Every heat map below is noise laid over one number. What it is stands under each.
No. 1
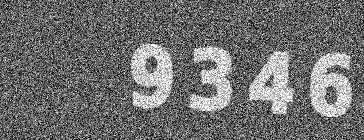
9346
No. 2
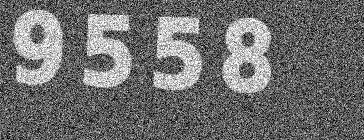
9558
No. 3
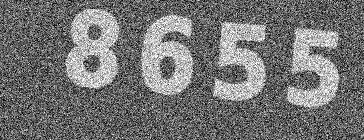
8655
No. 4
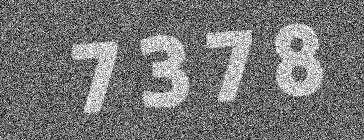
7378
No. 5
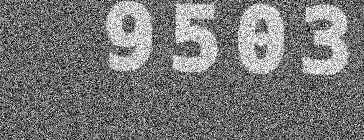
9503
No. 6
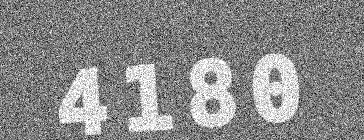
4180
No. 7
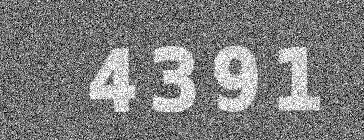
4391
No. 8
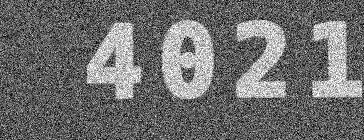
4021
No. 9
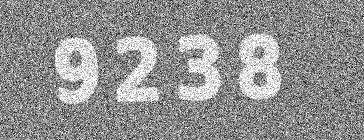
9238
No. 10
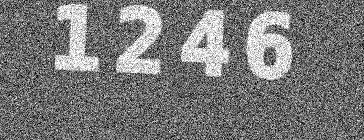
1246
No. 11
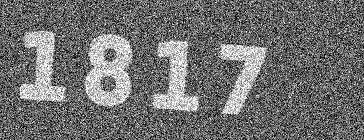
1817
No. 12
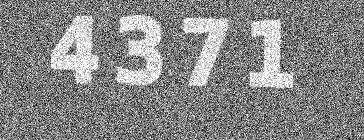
4371
